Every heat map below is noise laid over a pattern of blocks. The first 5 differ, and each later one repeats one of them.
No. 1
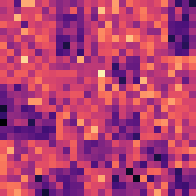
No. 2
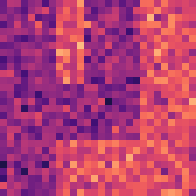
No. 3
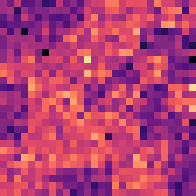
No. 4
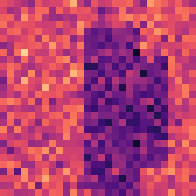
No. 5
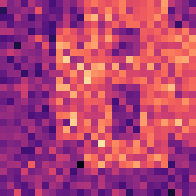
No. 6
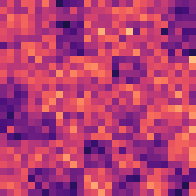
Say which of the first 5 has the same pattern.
1
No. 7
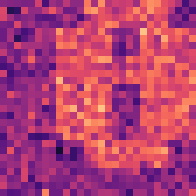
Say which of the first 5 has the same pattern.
5
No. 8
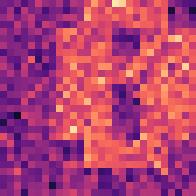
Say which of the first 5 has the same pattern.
5
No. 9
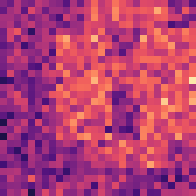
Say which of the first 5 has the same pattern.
5
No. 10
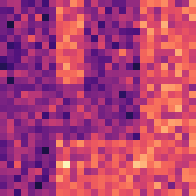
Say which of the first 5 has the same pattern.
2
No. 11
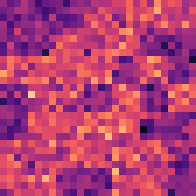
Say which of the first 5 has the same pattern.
3
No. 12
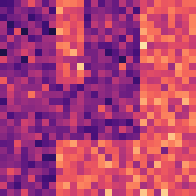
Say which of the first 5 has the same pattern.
2
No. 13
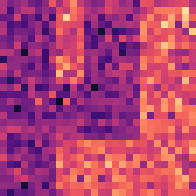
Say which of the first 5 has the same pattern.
2
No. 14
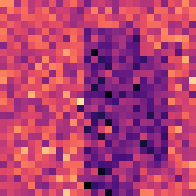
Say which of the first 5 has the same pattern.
4
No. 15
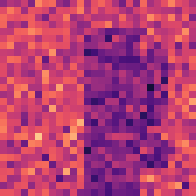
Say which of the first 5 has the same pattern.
4
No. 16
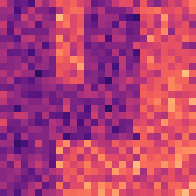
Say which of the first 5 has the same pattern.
2
